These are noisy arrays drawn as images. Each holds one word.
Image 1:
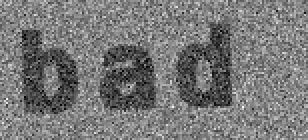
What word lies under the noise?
bad
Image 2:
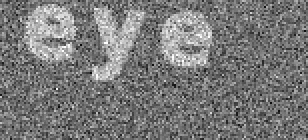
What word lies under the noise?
eye
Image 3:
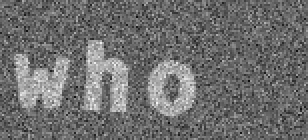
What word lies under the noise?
who
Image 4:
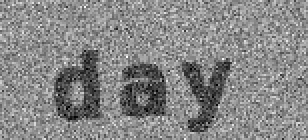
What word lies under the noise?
day
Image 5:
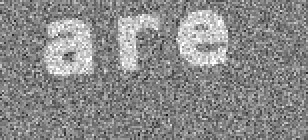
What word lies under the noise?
are
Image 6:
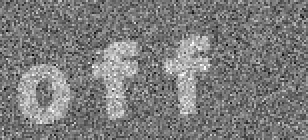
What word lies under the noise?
off
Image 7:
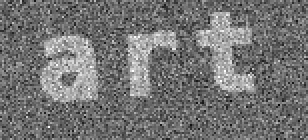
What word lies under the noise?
art
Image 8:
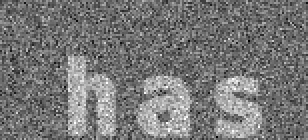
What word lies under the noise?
has
